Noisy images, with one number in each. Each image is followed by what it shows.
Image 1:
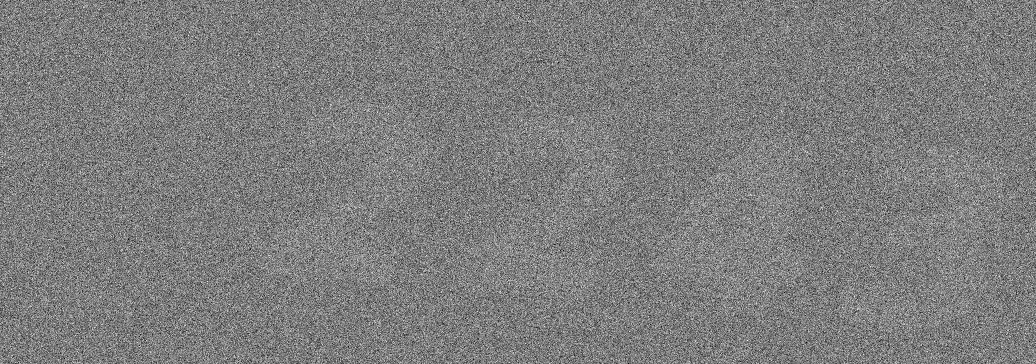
2243
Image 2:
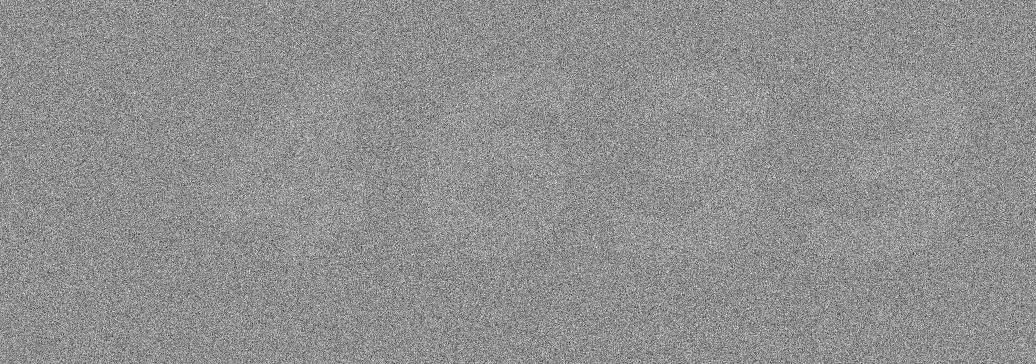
4633
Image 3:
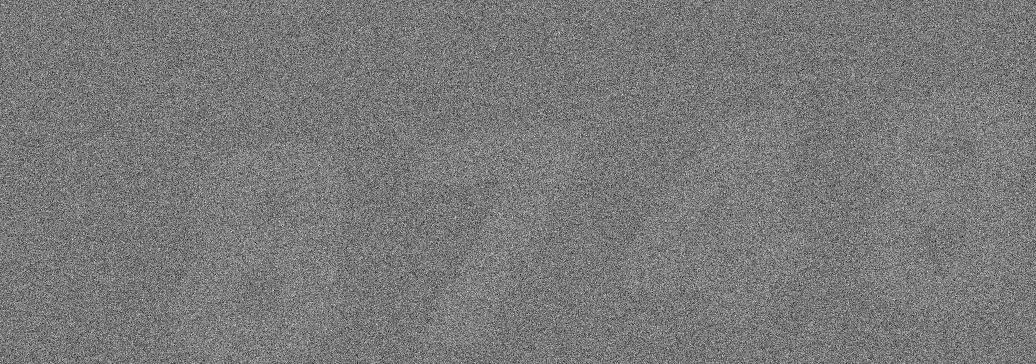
8748
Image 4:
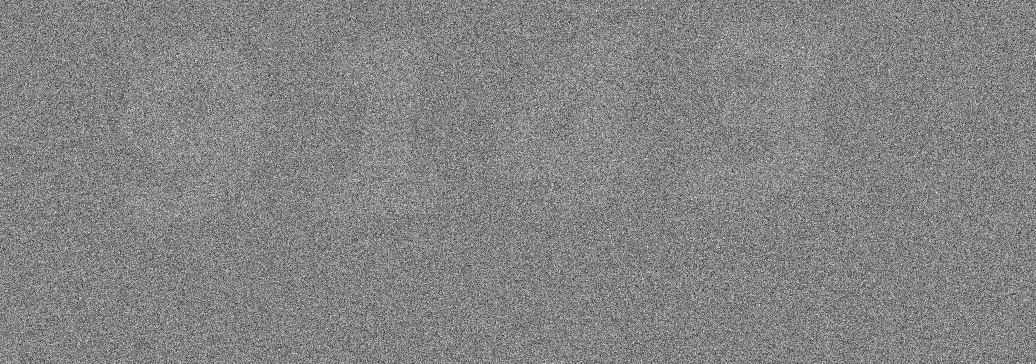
9143
